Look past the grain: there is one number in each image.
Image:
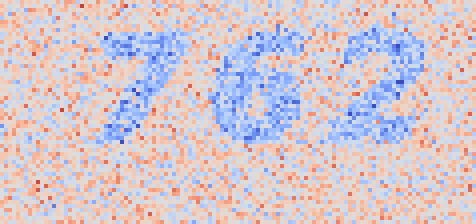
762
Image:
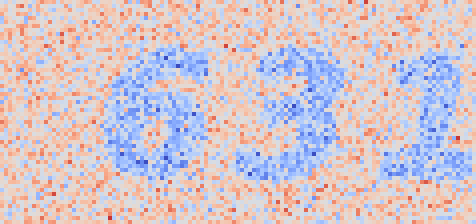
631
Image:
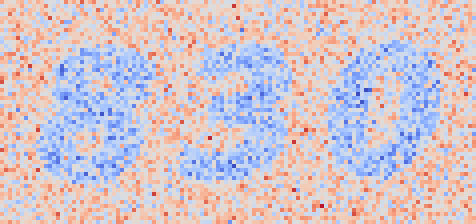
830
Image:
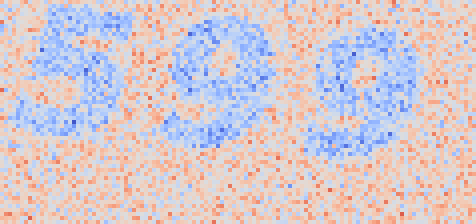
599
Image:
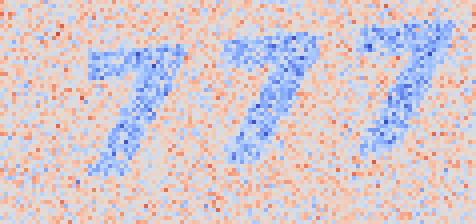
777
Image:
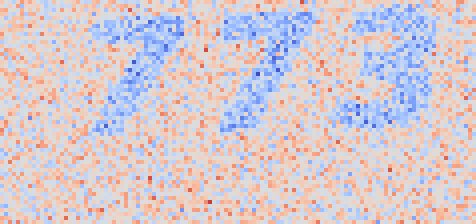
773
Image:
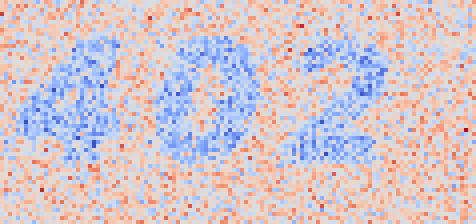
402
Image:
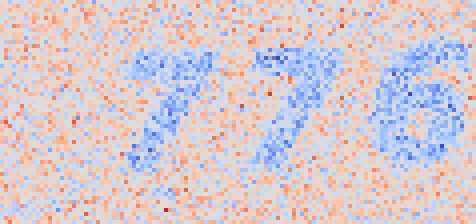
776
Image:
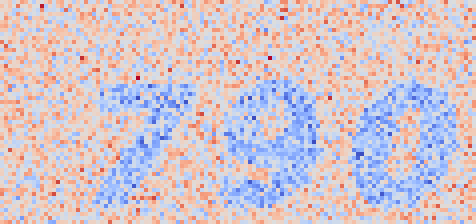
790
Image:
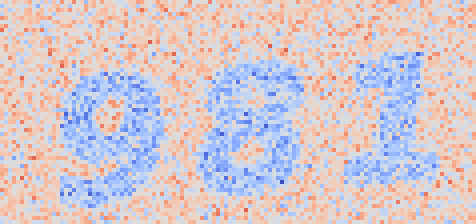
981
